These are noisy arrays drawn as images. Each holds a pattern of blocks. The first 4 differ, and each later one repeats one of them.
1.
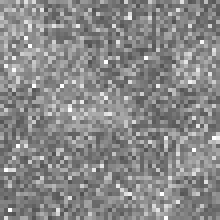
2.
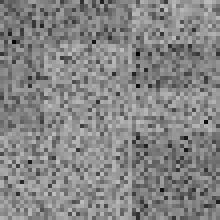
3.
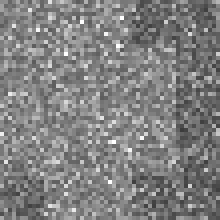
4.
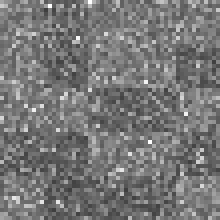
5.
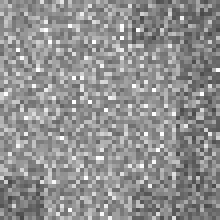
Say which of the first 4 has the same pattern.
3
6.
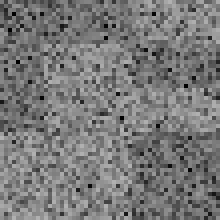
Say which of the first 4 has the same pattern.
2
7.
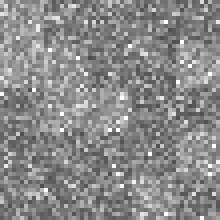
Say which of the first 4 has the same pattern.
1
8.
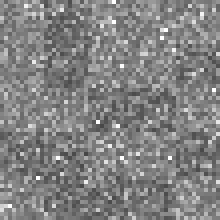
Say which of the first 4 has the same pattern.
4
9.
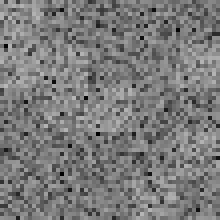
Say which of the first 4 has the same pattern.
1
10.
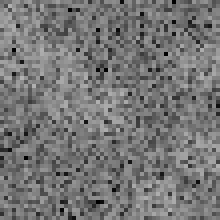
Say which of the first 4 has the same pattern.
1
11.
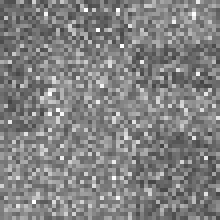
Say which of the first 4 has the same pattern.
2
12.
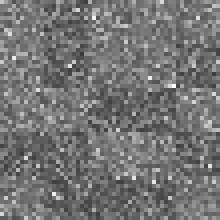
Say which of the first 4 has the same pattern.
4
